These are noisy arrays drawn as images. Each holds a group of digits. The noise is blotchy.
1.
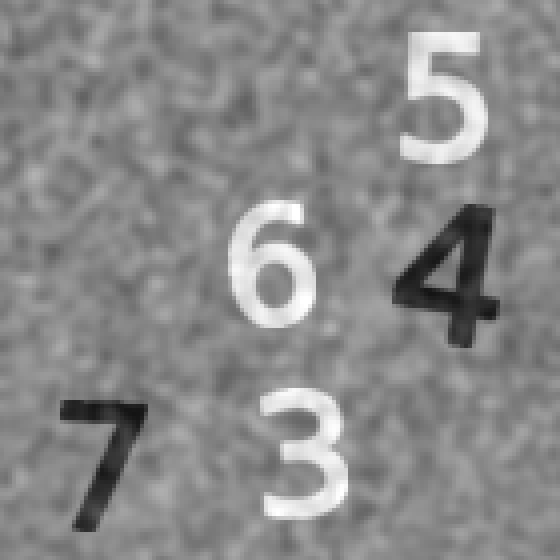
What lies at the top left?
nothing
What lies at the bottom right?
nothing
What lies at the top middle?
nothing
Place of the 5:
top right
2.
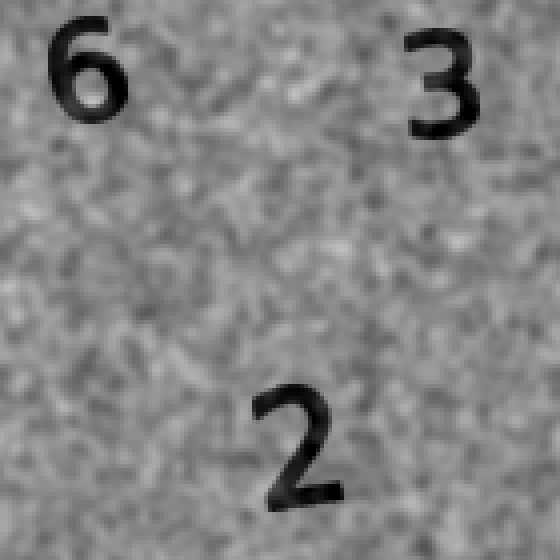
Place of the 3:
top right
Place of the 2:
bottom middle
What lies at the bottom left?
nothing
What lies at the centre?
nothing
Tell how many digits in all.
3
